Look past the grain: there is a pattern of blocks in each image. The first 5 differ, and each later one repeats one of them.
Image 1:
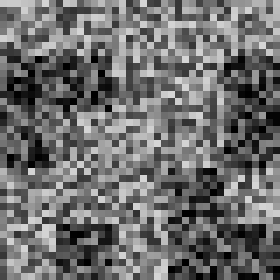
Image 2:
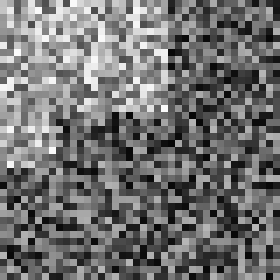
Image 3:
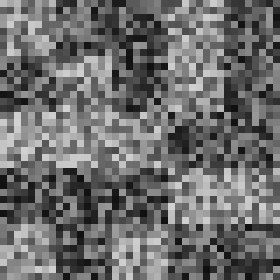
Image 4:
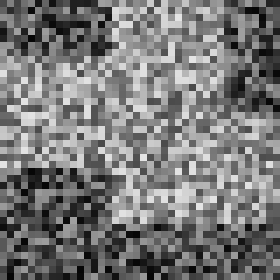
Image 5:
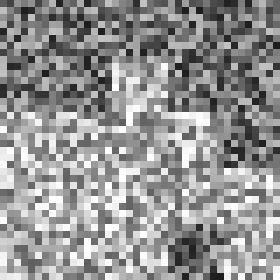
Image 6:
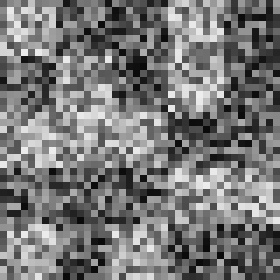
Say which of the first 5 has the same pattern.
3
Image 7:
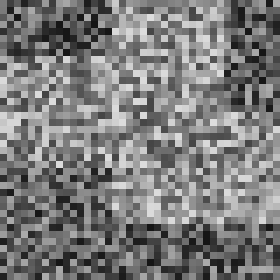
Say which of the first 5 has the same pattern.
4
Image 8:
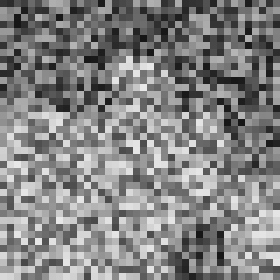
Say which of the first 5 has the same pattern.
5
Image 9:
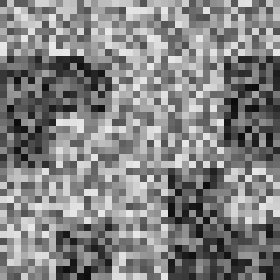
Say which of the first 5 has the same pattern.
1
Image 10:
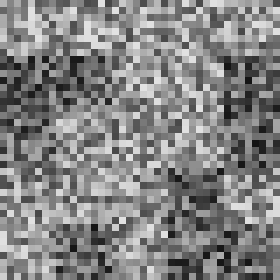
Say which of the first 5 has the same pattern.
1
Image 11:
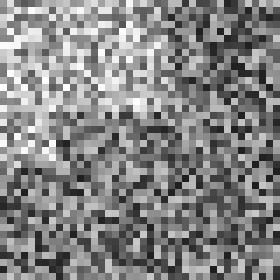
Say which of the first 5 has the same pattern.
2
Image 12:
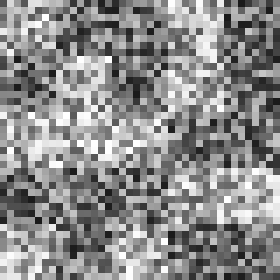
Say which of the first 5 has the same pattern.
3
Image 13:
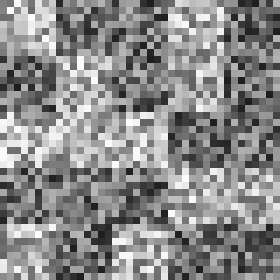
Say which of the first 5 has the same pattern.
3
